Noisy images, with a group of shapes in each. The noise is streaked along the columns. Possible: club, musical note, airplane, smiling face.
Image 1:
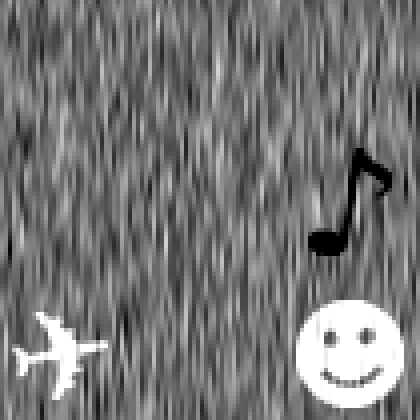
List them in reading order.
middle right: dark musical note; bottom left: light airplane; bottom right: light smiling face
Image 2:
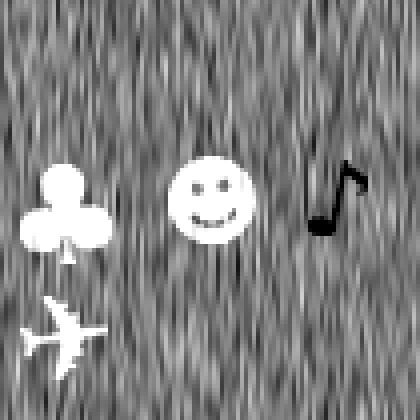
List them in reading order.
middle left: light club; centre: light smiling face; middle right: dark musical note; bottom left: light airplane
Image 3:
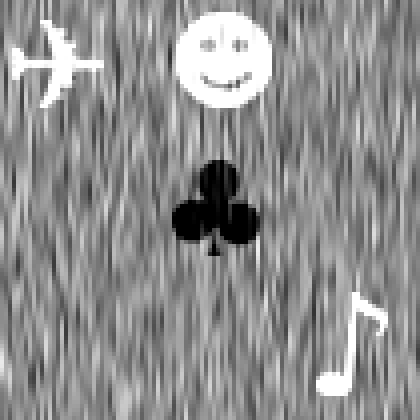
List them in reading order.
top left: light airplane; top middle: light smiling face; centre: dark club; bottom right: light musical note
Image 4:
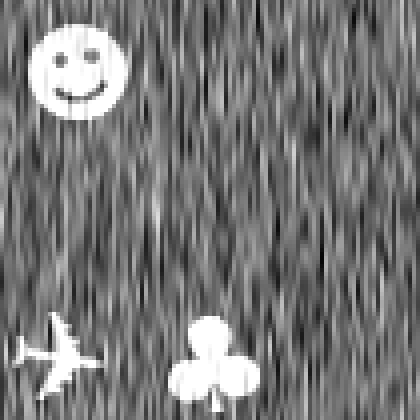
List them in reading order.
top left: light smiling face; bottom left: light airplane; bottom middle: light club
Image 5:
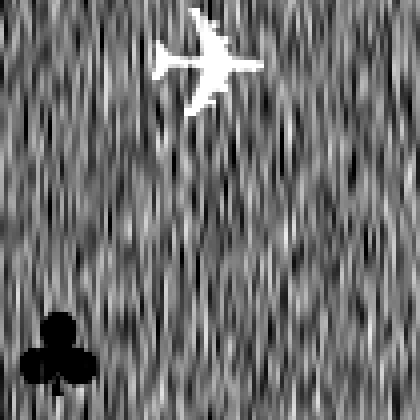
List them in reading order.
top middle: light airplane; bottom left: dark club
